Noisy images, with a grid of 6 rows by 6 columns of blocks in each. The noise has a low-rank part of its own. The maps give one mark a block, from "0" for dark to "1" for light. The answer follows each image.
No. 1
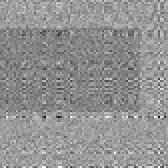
111111
000001
000001
000001
111111
111111
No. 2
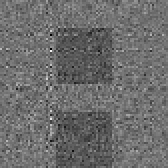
111111
110011
110011
111111
110011
110011
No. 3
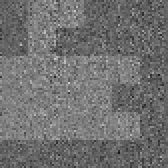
011000
010000
111110
111100
111110
000000
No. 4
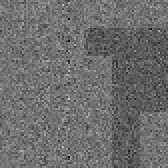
111111
111000
111100
111100
111101
111101
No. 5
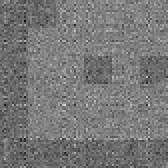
001111
011111
011010
011111
011111
000000
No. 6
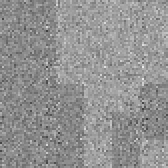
001111
001111
001111
000110
000100
000101
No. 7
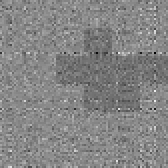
111111
111011
110000
111001
111111
111111
